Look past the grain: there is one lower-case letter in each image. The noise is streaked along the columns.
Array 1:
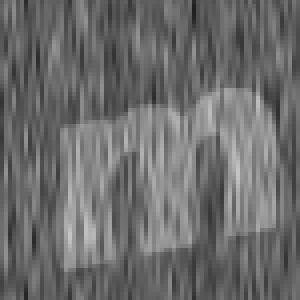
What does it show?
light m
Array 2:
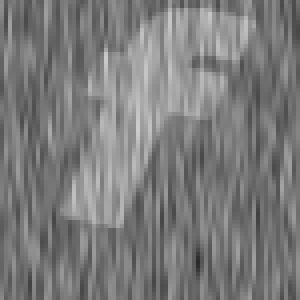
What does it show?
light f
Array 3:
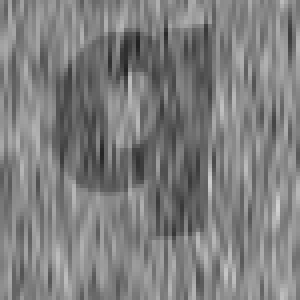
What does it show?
dark q
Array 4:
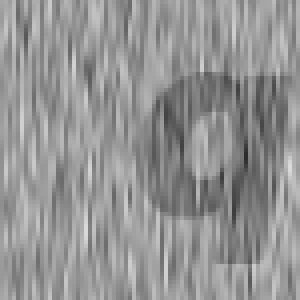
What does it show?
dark q
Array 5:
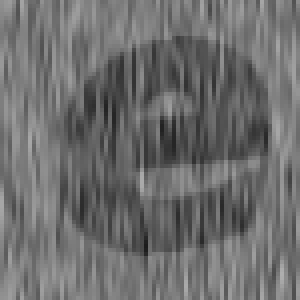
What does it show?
dark e
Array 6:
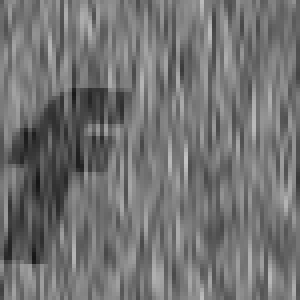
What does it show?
dark f
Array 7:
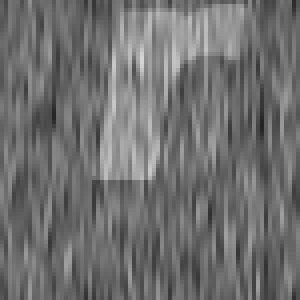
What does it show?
light r
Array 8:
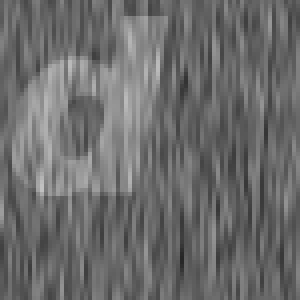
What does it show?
light d
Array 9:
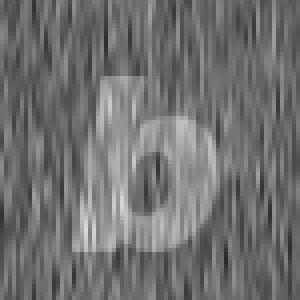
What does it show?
light b
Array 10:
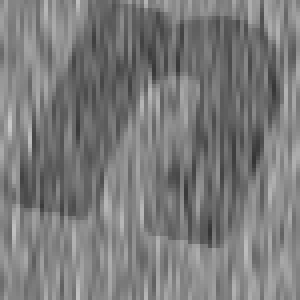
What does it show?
dark n
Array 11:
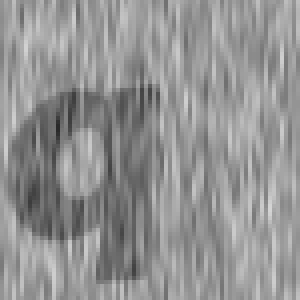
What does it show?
dark q
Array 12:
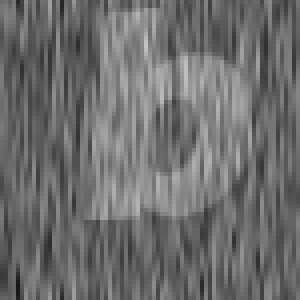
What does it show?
light b
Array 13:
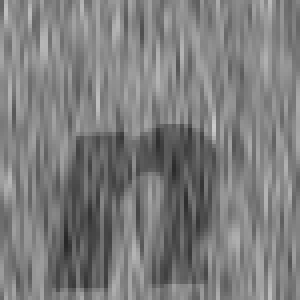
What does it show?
dark n
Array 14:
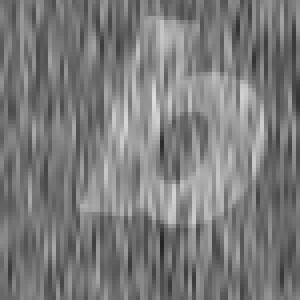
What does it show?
light b
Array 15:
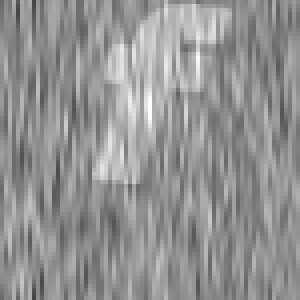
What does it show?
light f
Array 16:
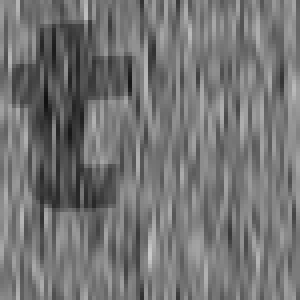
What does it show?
dark t
